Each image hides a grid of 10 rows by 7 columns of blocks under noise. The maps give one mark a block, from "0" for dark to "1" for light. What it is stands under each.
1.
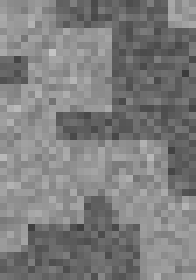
1 1 0 0 0 0 1
1 1 1 1 0 0 0
0 1 1 1 0 0 0
1 1 1 1 0 0 0
1 1 0 0 0 0 0
1 1 1 1 1 1 0
1 1 1 1 1 1 0
1 1 1 0 1 1 1
1 0 0 0 0 1 1
0 0 0 0 0 1 1
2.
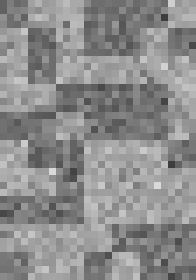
0 1 1 0 0 0 1
1 0 1 0 0 1 0
1 0 1 1 1 1 1
1 1 0 0 0 0 1
0 0 1 0 0 0 1
1 0 0 1 1 1 0
1 1 0 1 1 1 1
0 0 0 1 1 1 1
1 1 1 1 0 0 0
0 1 1 0 1 0 0
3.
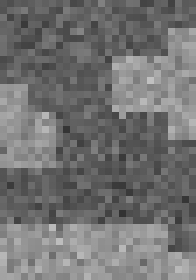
0 0 0 0 0 0 0
0 0 0 0 0 0 1
0 0 0 0 1 1 1
1 0 0 0 1 1 1
1 1 0 0 0 0 1
1 1 0 0 0 0 0
0 0 0 0 0 0 0
0 0 0 0 0 0 0
1 1 1 1 1 1 0
1 1 1 1 1 1 1
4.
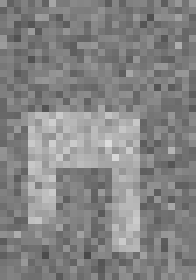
0 0 0 0 0 0 0
0 0 0 0 0 0 0
0 0 0 0 0 0 0
0 0 0 0 0 0 0
0 1 1 1 1 0 0
0 1 1 1 1 0 0
0 1 0 0 1 0 0
0 1 0 0 1 0 0
0 0 0 0 1 0 0
0 0 0 0 0 0 0
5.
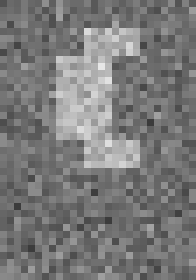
0 0 0 0 0 0 0
0 0 0 1 1 0 0
0 0 1 1 0 0 0
0 0 1 1 0 0 0
0 0 1 1 0 0 0
0 0 0 1 1 0 0
0 0 0 0 0 0 0
0 0 0 0 0 0 0
0 0 0 0 0 0 0
0 0 0 0 0 0 0
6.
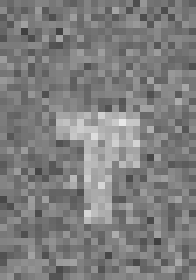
0 0 0 0 0 0 0
0 0 0 0 0 0 0
0 0 0 0 0 0 0
0 0 0 0 0 0 0
0 0 1 1 1 0 0
0 0 0 1 1 0 0
0 0 0 1 0 0 0
0 0 0 1 0 0 0
0 0 0 0 0 0 0
0 0 0 0 0 0 0
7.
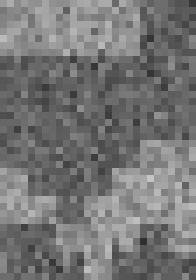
1 1 1 1 1 0 0
1 1 1 1 1 0 0
0 0 0 0 0 0 0
0 0 0 0 0 0 0
0 0 0 0 0 0 0
0 0 0 0 0 1 1
1 0 0 0 1 1 1
1 1 0 1 1 1 1
0 0 1 1 1 0 1
0 0 0 1 0 0 0
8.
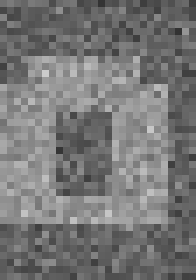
0 0 0 0 0 0 0
0 0 0 0 0 0 0
0 1 1 1 1 0 0
1 1 1 1 1 1 0
1 1 0 0 1 1 0
1 1 0 0 1 1 0
1 1 0 0 1 1 0
1 1 1 1 1 1 0
0 0 0 0 0 0 0
0 0 0 0 0 0 0
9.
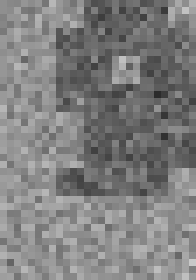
1 1 1 0 0 0 1
1 1 0 0 0 0 0
1 1 0 0 1 0 0
1 1 0 0 0 0 0
1 1 1 0 0 0 0
1 1 1 0 0 0 0
1 1 0 0 0 0 1
1 1 1 1 1 1 1
1 1 1 1 1 1 1
1 1 1 1 1 1 1
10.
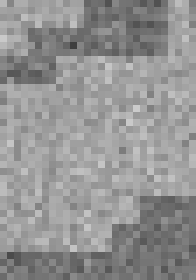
1 1 1 0 0 0 1
1 0 0 0 0 0 1
0 0 1 1 1 1 1
1 1 1 1 1 1 1
1 1 1 1 1 1 1
1 1 1 1 1 1 1
1 1 1 1 1 1 1
1 1 1 1 1 0 0
1 1 1 1 0 0 0
0 0 0 0 0 0 0
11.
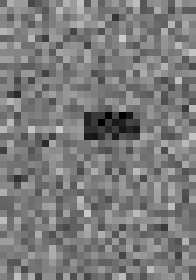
1 1 1 1 1 1 1
1 1 1 1 1 1 1
1 1 1 1 1 1 1
1 1 1 1 1 1 1
1 1 1 0 0 1 1
1 1 1 1 1 1 1
1 1 1 1 1 1 1
1 1 1 1 1 1 1
1 1 1 1 1 1 1
1 1 1 1 1 1 1
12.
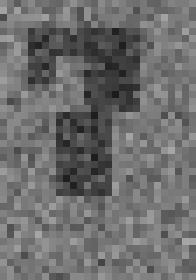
1 1 1 1 1 1 1
1 0 0 0 0 1 1
1 0 1 0 0 1 1
1 1 1 0 0 1 1
1 1 0 0 1 1 1
1 1 0 0 1 1 1
1 1 0 0 1 1 1
1 1 1 1 1 1 1
1 1 1 1 1 1 1
1 1 1 1 1 1 1
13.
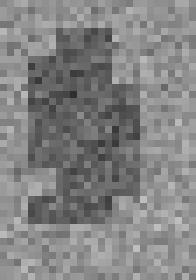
1 1 1 1 1 1 1
1 1 0 0 1 1 1
1 0 0 0 1 1 1
1 0 0 0 0 1 1
1 0 0 0 0 1 1
1 0 0 0 0 1 1
1 1 0 0 0 1 1
1 0 0 0 1 1 1
1 1 1 1 1 1 1
1 1 1 1 1 1 1
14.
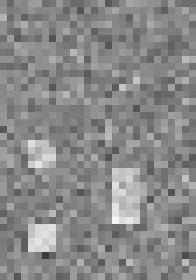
0 0 0 0 0 0 0
0 0 0 0 0 0 0
0 0 0 0 0 0 0
0 0 0 0 0 0 0
0 0 0 0 0 0 0
0 1 0 0 0 0 0
0 0 0 0 1 0 0
0 0 0 0 1 0 0
0 1 0 0 0 0 0
0 0 0 0 0 0 0
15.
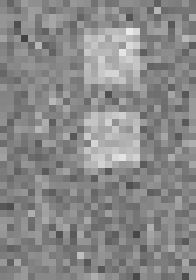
0 0 0 0 0 0 0
0 0 0 1 1 0 0
0 0 0 1 1 0 0
0 0 0 0 0 0 0
0 0 0 1 1 0 0
0 0 0 1 1 0 0
0 0 0 0 0 0 0
0 0 0 0 0 0 0
0 0 0 0 0 0 0
0 0 0 0 0 0 0
